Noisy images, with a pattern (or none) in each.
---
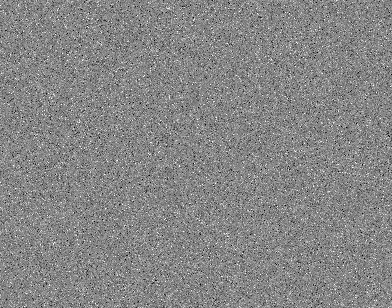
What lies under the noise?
only noise
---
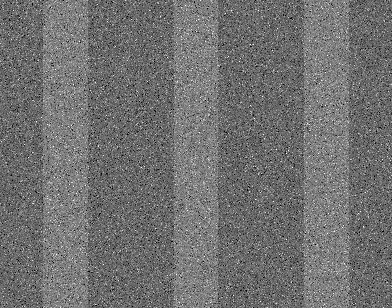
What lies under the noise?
vertical stripes
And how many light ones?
3
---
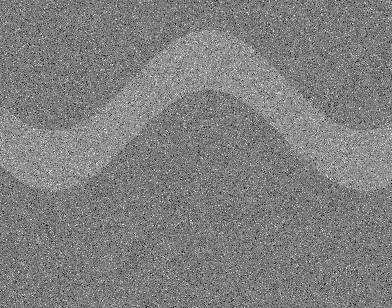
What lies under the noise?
a wavy band
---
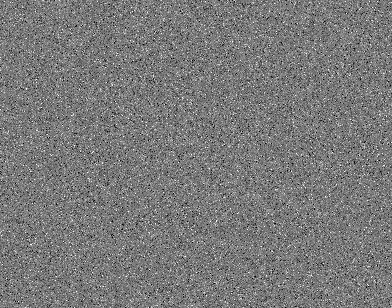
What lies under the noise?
only noise
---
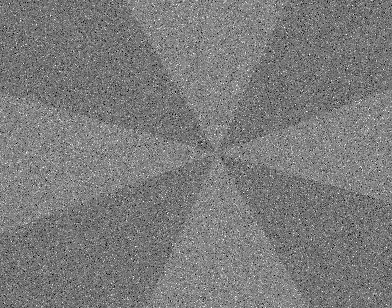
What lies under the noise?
spokes from one point
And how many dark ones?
4
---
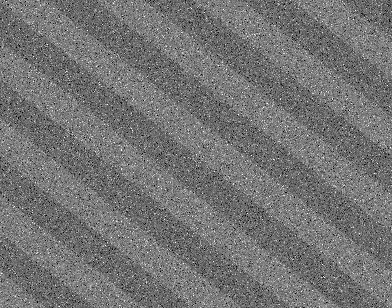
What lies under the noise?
diagonal stripes
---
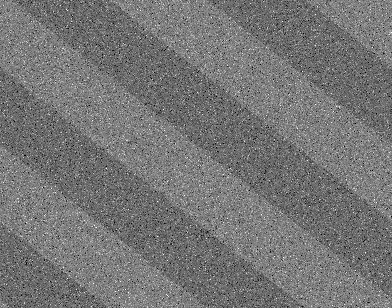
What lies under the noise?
diagonal stripes
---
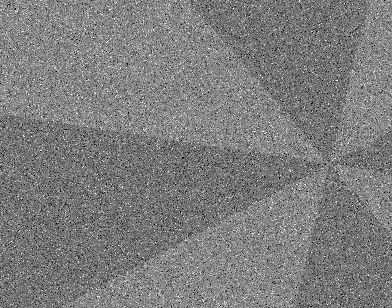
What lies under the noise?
spokes from one point
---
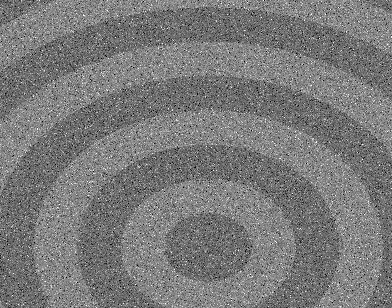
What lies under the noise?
rings round one point
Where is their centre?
bottom middle
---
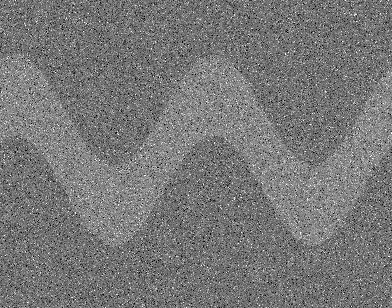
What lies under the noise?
a wavy band
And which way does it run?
left to right
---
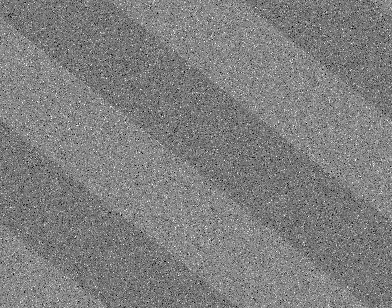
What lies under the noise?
diagonal stripes
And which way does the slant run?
top left to bottom right
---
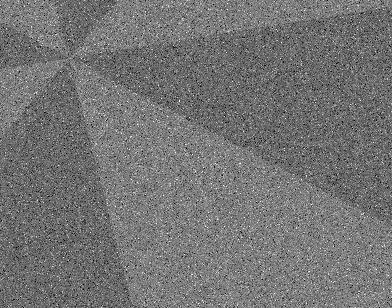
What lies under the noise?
spokes from one point
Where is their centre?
top left
